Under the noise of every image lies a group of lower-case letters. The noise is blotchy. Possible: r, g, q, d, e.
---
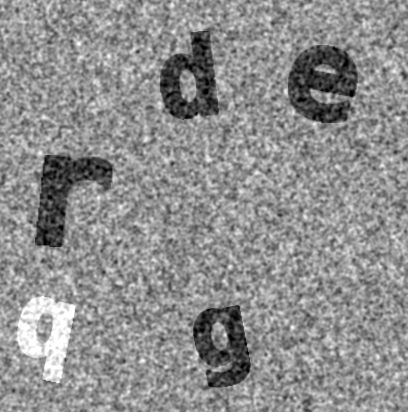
top middle: dark d; top right: dark e; middle left: dark r; bottom left: light q; bottom middle: dark g
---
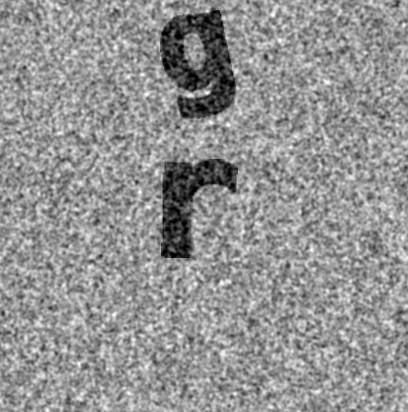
top middle: dark g; centre: dark r
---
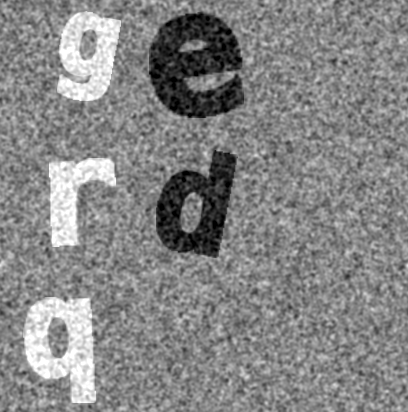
top left: light g; top middle: dark e; middle left: light r; centre: dark d; bottom left: light q
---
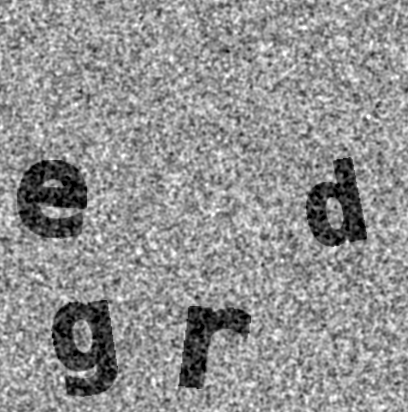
middle left: dark e; middle right: dark d; bottom left: dark g; bottom middle: dark r
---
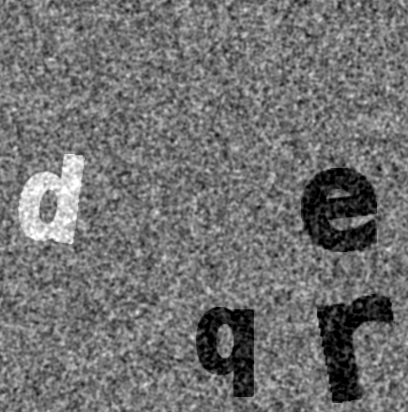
middle left: light d; middle right: dark e; bottom middle: dark q; bottom right: dark r
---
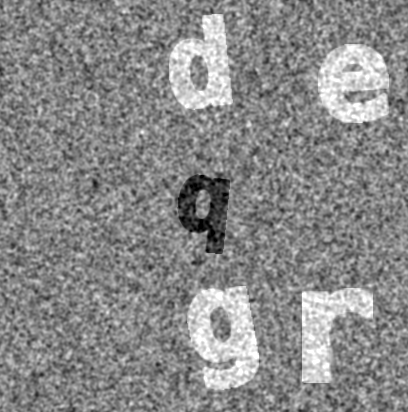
top middle: light d; top right: light e; centre: dark q; bottom middle: light g; bottom right: light r
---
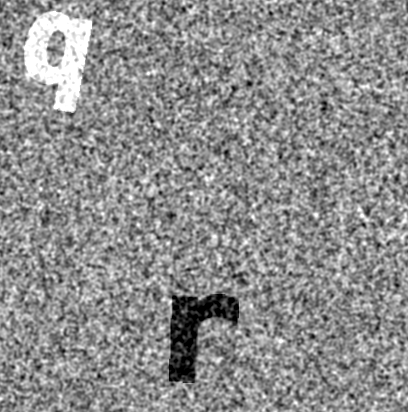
top left: light q; bottom middle: dark r
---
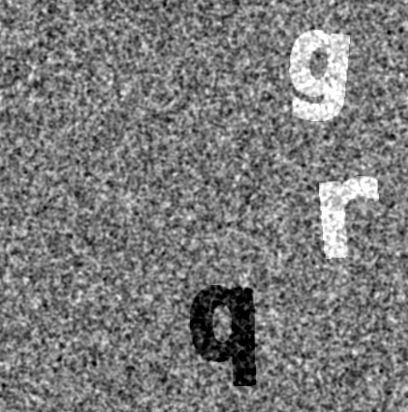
top right: light g; middle right: light r; bottom middle: dark q
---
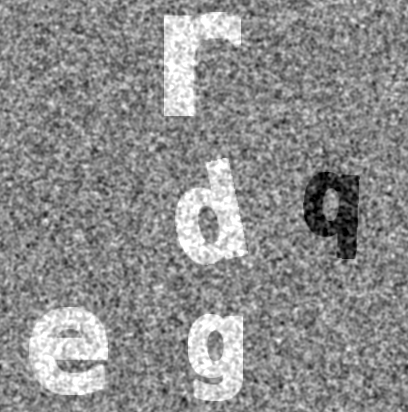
top middle: light r; centre: light d; middle right: dark q; bottom left: light e; bottom middle: light g
